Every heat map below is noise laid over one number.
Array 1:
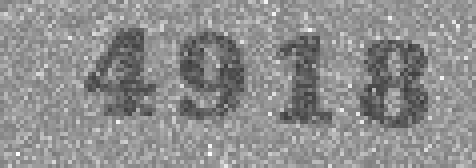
4918
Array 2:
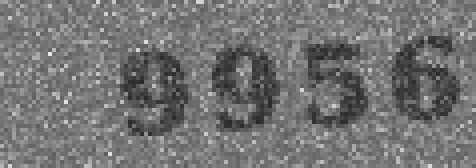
9956
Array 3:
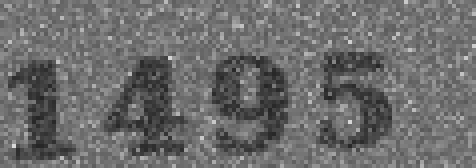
1495
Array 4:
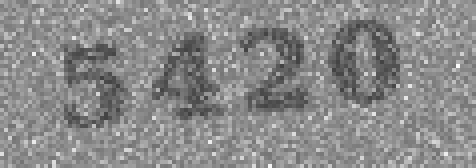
5420
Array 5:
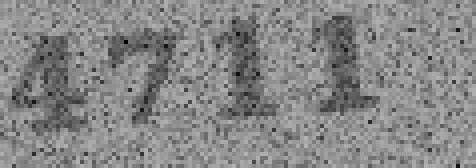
4711
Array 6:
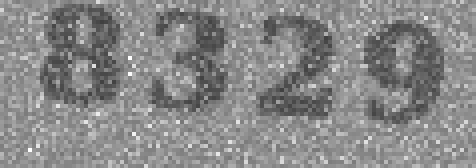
8329
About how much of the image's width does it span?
nearly all
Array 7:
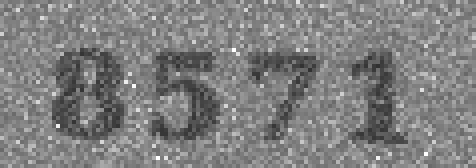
8571
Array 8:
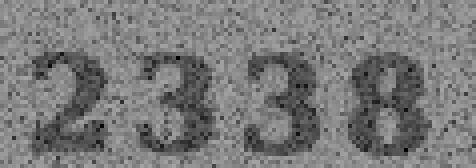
2338
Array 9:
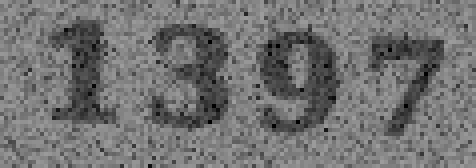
1397
